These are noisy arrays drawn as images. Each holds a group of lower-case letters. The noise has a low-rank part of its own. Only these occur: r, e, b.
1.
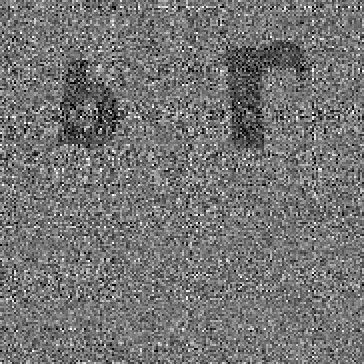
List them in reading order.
top left: dark b; top right: dark r
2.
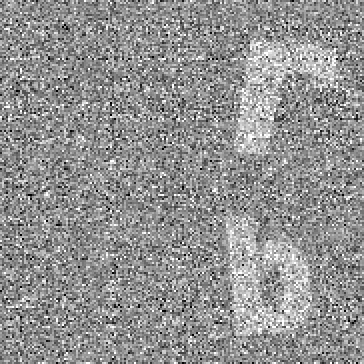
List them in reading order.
top right: light r; bottom right: light b
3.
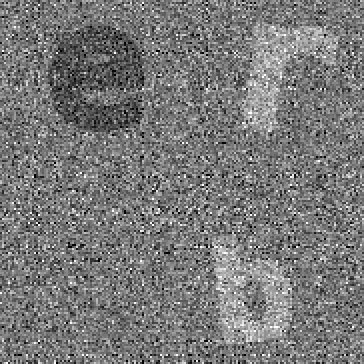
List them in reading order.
top left: dark e; top right: light r; bottom right: light b
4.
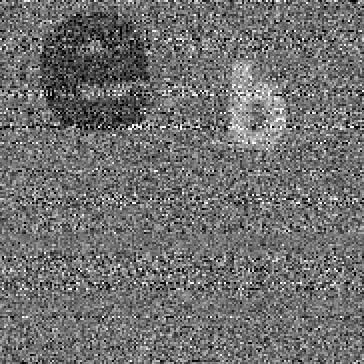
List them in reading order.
top left: dark e; top right: light b
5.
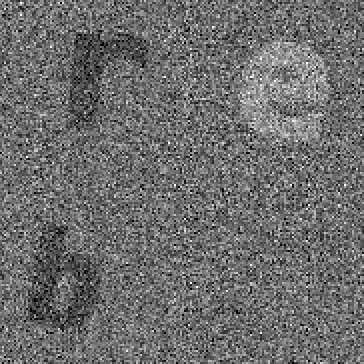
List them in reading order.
top left: dark r; top right: light e; bottom left: dark b
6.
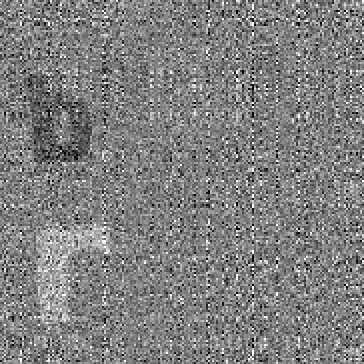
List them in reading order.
top left: dark b; bottom left: light r
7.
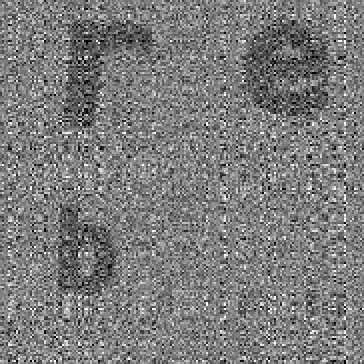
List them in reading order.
top left: dark r; top right: dark e; bottom left: dark b
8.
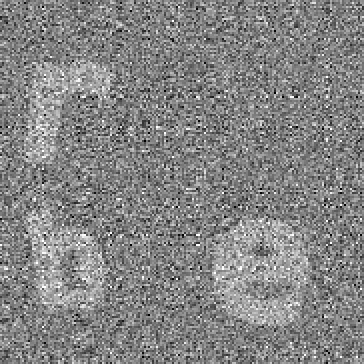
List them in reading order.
top left: light r; bottom left: light b; bottom right: light e
